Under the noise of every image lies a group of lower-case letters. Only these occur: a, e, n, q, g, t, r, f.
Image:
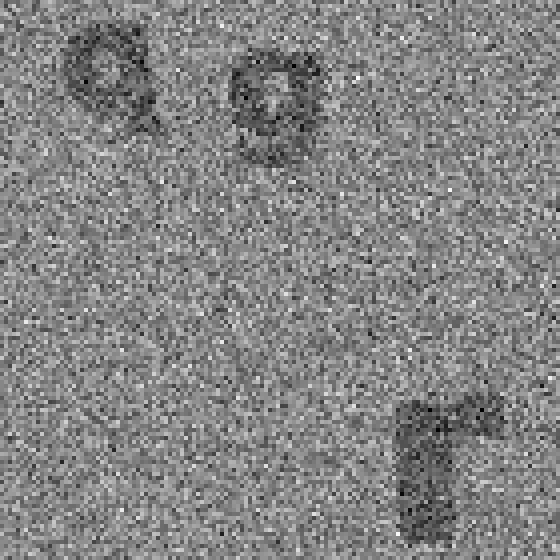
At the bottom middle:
nothing
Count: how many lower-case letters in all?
3
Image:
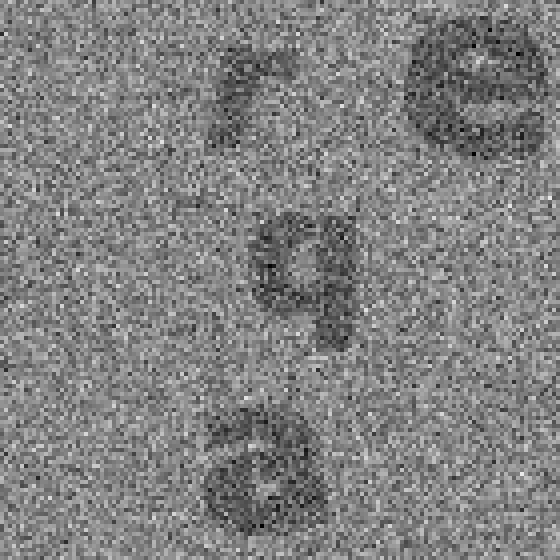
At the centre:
q
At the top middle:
r
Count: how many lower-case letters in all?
4
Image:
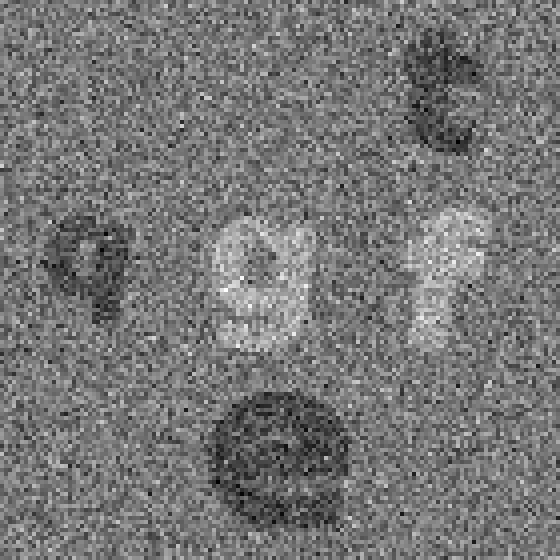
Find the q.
middle left
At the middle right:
f
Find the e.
bottom middle
